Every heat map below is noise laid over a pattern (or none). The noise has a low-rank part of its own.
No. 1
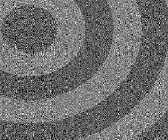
rings round one point
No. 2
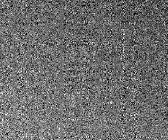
a smooth slope
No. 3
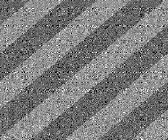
diagonal stripes
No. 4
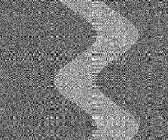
a wavy band
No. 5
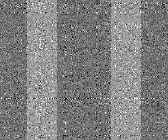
vertical stripes
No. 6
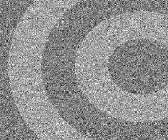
rings round one point
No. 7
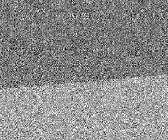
a sharp edge
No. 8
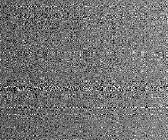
a smooth slope
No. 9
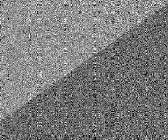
a sharp edge
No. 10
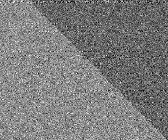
a sharp edge
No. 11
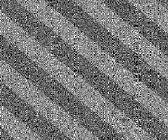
diagonal stripes
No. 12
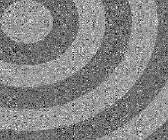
rings round one point
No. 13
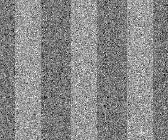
vertical stripes
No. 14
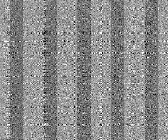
vertical stripes
